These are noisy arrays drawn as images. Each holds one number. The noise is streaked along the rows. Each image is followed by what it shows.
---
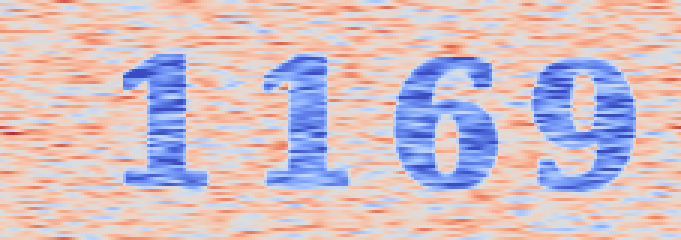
1169
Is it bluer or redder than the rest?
bluer
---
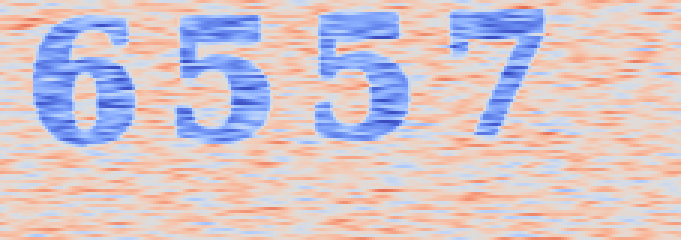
6557
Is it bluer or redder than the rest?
bluer
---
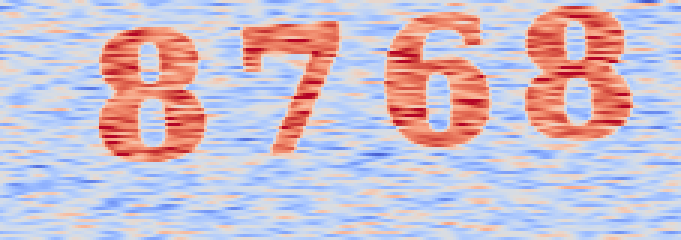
8768
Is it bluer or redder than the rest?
redder
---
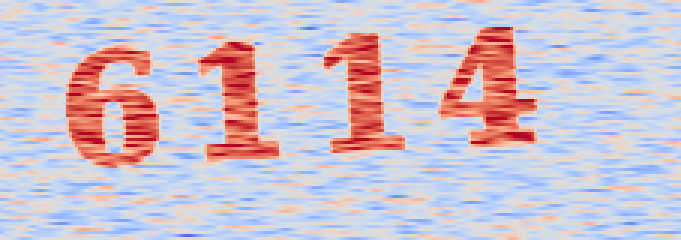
6114
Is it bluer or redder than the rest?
redder
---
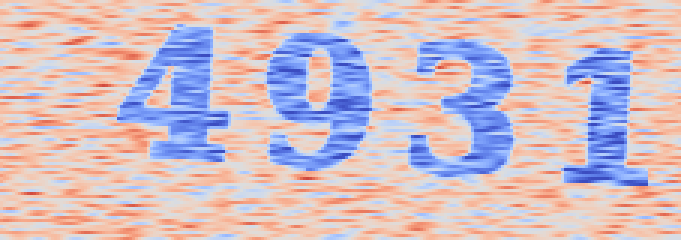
4931
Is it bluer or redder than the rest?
bluer
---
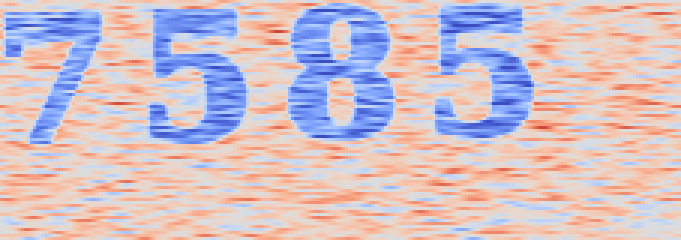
7585
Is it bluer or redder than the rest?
bluer
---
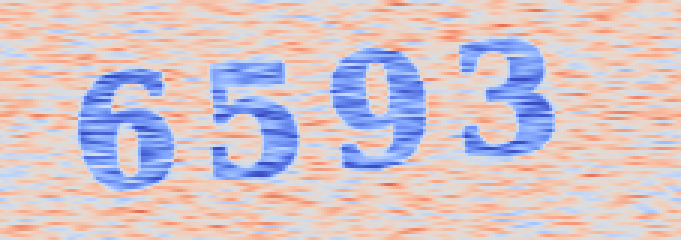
6593
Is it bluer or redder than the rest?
bluer
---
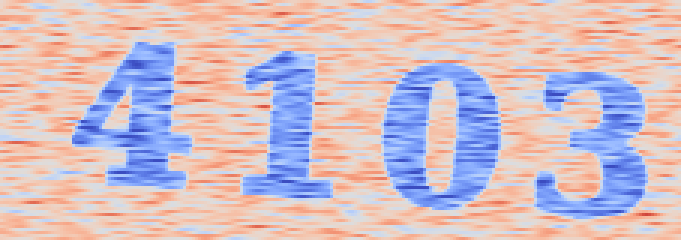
4103
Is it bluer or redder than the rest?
bluer
